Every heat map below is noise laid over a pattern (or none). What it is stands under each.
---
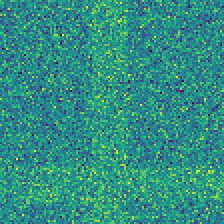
bands of rows crossing bands of columns
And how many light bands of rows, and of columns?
1 and 1
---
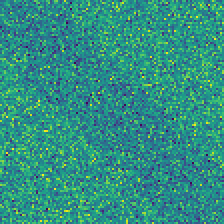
a diagonal band
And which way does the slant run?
top left to bottom right
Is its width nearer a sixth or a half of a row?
a half
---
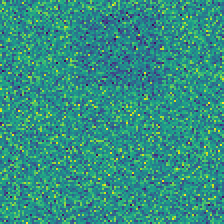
one block
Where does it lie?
top middle
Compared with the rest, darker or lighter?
darker
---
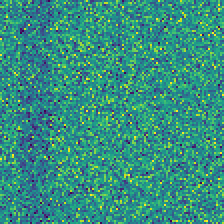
one band of columns
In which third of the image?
left
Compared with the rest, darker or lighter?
darker
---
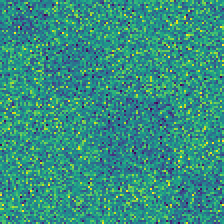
blocks along the diagonal
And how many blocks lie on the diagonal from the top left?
4
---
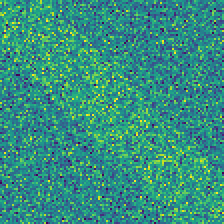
a diagonal band
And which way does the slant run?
top left to bottom right
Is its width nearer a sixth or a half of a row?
a half
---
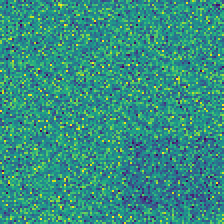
one block
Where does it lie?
bottom right
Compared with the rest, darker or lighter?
darker
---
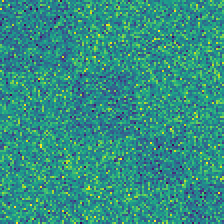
blocks along the diagonal
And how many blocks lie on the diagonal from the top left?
4
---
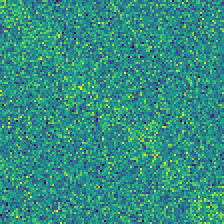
blocks along the diagonal
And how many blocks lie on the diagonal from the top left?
7
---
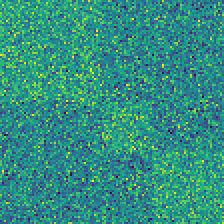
blocks along the diagonal
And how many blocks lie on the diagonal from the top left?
3
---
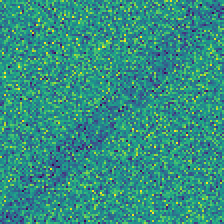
a diagonal band
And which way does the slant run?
bottom left to top right
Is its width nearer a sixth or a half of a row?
a sixth
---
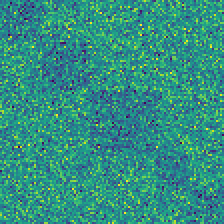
blocks along the diagonal
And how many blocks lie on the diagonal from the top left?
5
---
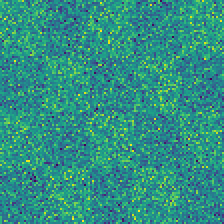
a checkerboard
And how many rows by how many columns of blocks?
4 by 5
